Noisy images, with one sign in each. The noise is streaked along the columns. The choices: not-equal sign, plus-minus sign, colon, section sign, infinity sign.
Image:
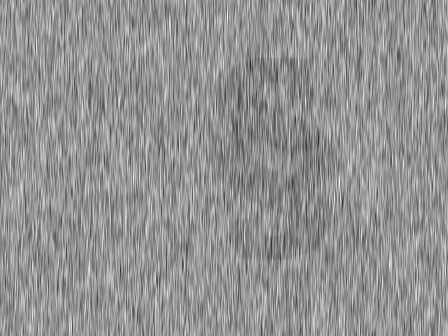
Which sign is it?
section sign
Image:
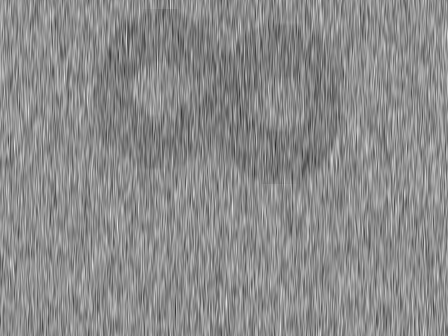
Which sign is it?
infinity sign
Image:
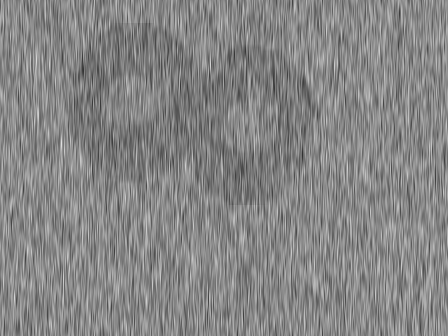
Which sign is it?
infinity sign
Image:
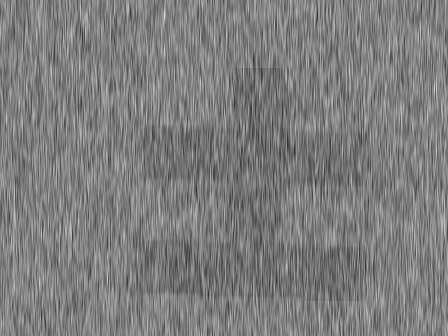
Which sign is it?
plus-minus sign
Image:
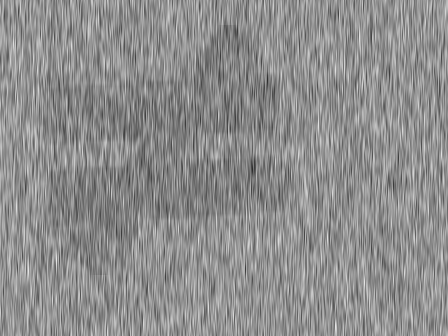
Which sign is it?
not-equal sign
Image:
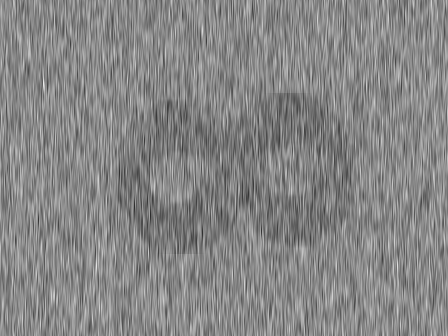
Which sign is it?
infinity sign
